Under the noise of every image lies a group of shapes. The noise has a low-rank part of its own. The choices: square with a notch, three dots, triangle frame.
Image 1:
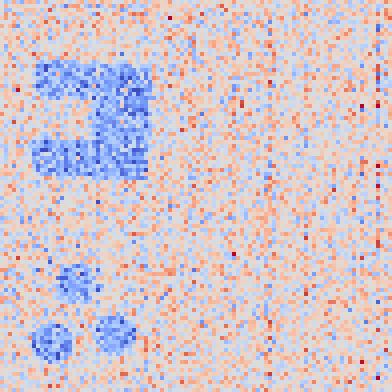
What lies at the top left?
square with a notch
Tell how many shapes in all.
2
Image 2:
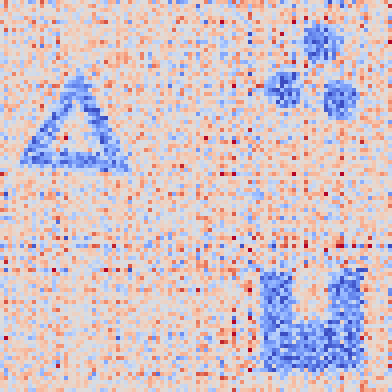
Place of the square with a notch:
bottom right
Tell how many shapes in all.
3
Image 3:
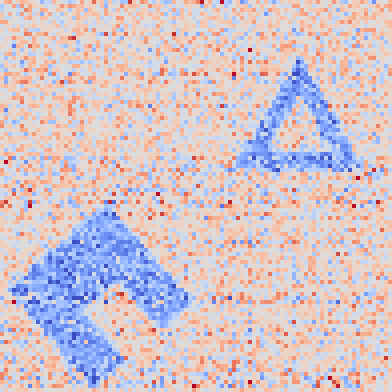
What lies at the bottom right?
nothing
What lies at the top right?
triangle frame
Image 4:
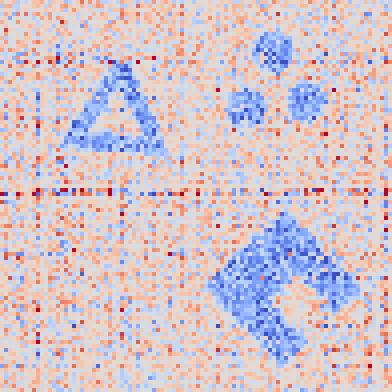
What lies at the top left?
triangle frame
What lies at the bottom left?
nothing
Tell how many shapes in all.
3
